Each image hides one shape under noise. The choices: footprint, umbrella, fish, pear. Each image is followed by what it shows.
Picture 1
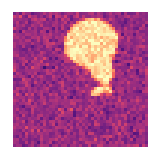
pear
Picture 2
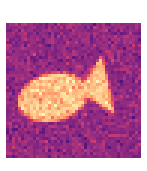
fish
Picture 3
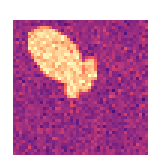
footprint
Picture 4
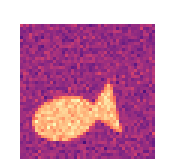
fish
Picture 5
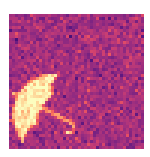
umbrella
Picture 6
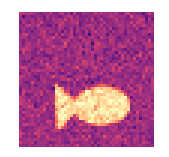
fish
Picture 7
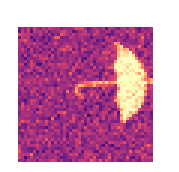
umbrella
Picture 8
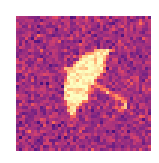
umbrella
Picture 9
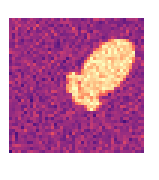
footprint
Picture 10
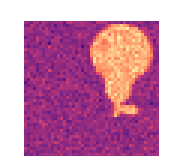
pear
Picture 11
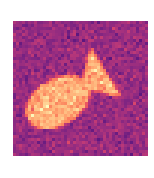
fish
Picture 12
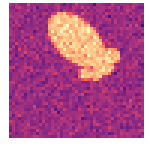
footprint
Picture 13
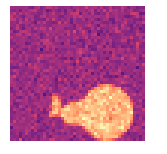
pear
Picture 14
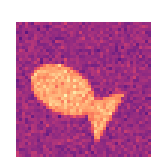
fish
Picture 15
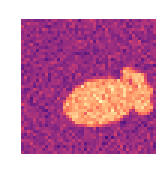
footprint
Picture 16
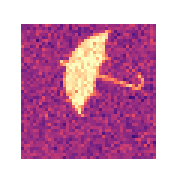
umbrella
